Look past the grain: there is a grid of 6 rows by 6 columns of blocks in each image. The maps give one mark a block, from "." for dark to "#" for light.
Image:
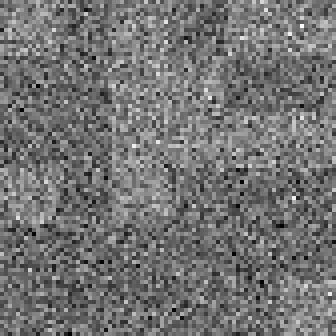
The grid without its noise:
# . # . # #
. . # # . .
. . # # # #
# . # . . .
. . . . . .
. . . . . #
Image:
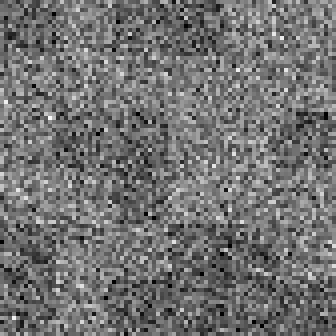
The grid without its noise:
. # . . # #
# # # # # #
# . . # # .
# # . # # #
. # # . . #
. # . . . .
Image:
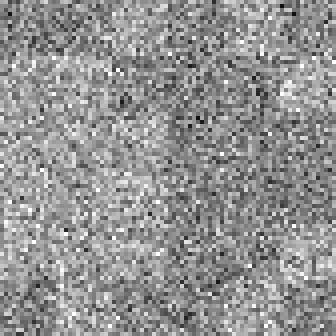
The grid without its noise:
. . # . # .
# # . . . #
# # # . . .
# # # . . .
# # # . . #
. # . . # .
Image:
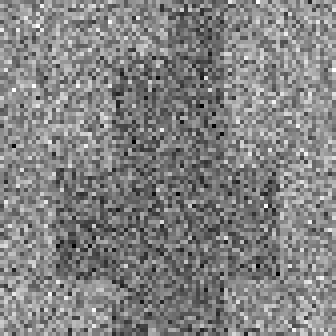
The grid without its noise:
# # # . # #
# # . . # #
# # . . # #
# . . . . #
# . . . . #
# # . . # #
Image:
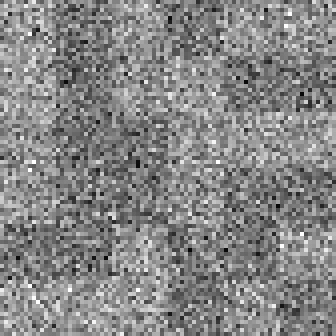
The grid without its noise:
# . # . # #
# . # # . .
# . . # # #
# . . # . .
. . # . . #
# # # . # .
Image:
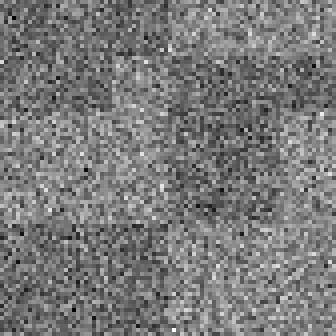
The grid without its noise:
. . . # # #
. . # . . .
# # # . . #
# # # . . #
. . . # # #
. . . # # #
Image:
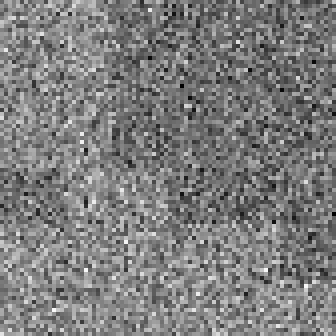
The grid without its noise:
# # . . . .
# # . . . .
# # . . . .
. # # . . .
# # # # # .
# # # # # #
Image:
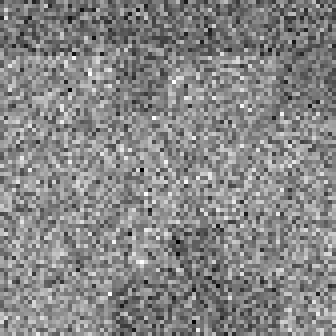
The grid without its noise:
. . . . . .
# # . # # .
# # # # # #
# # # # # #
# # # . # #
# # . . . #
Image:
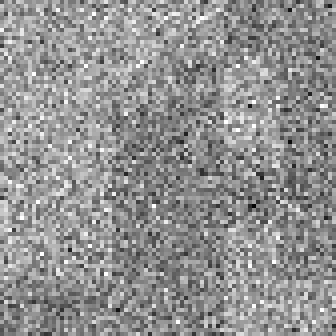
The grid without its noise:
# # # # . .
# # # . # .
# # . . # .
# # . . . .
# # . . # .
. . . . # #
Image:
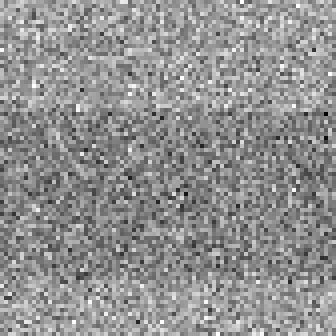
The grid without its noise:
# # # # # #
# # # # # #
. . . . . .
. . . . . .
. . . . . .
# # # # # #
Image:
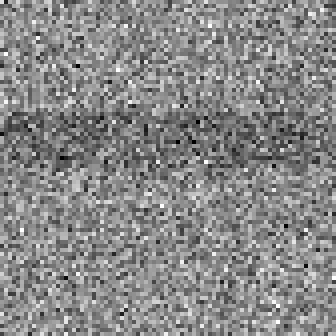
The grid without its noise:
# # # # # #
# # # # # #
. . . . . .
# # # # # #
# # # # # #
# # # # # #
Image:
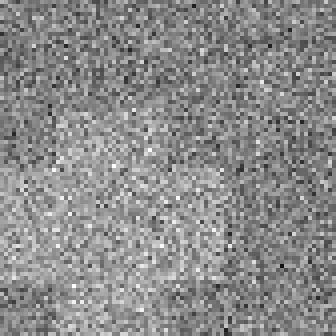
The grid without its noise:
. . . . . .
. . . . . .
. # # . . .
# # # # . .
# # # # . .
. # # . . .
